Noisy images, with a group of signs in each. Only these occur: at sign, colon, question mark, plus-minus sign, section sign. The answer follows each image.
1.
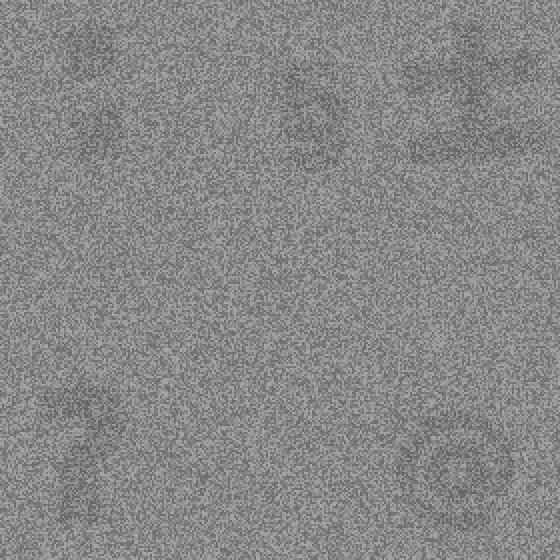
top left: colon; top middle: section sign; top right: plus-minus sign; bottom left: question mark; bottom right: at sign
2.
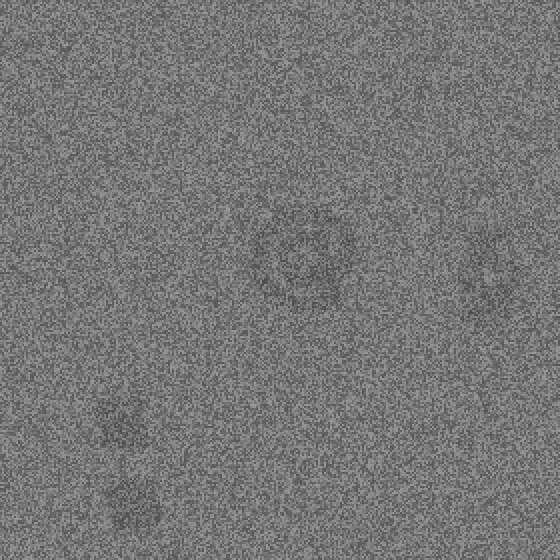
centre: at sign; middle right: section sign; bottom left: colon
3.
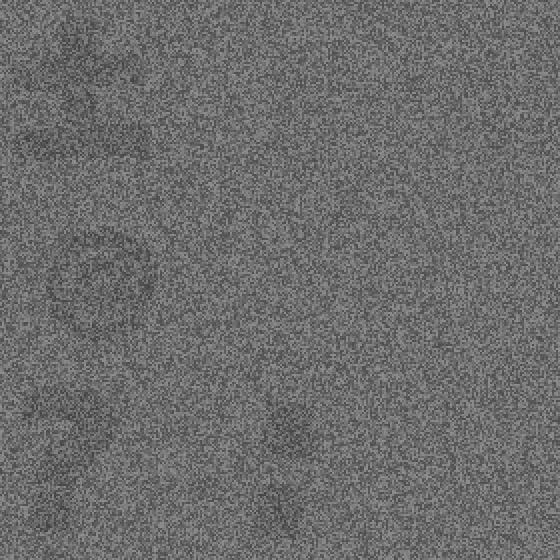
top left: plus-minus sign; middle left: at sign; bottom left: question mark; bottom middle: colon
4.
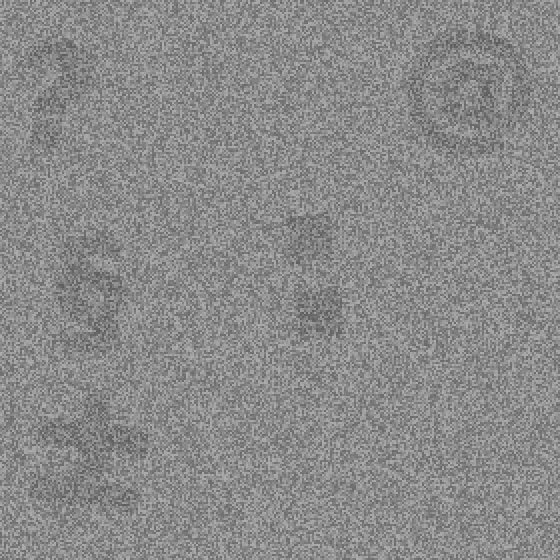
top left: question mark; top right: at sign; middle left: section sign; centre: colon; bottom left: plus-minus sign
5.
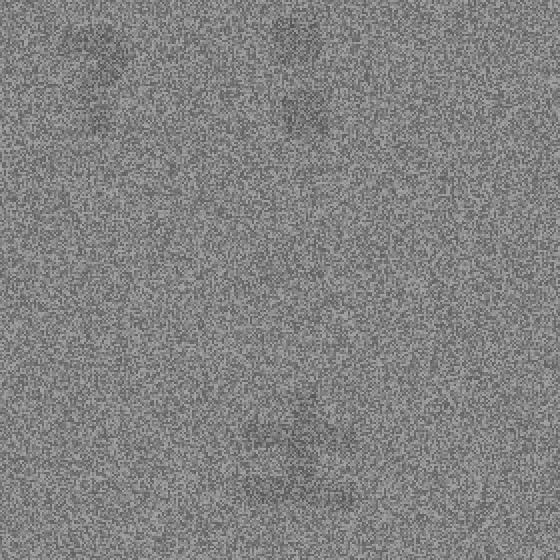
top left: question mark; top middle: colon; bottom middle: plus-minus sign
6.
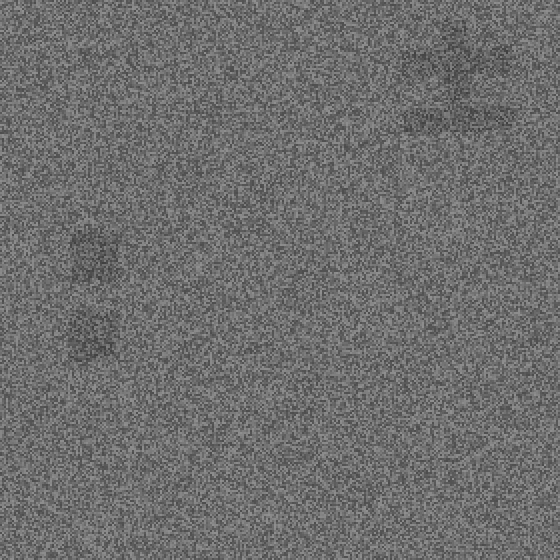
top right: plus-minus sign; middle left: colon
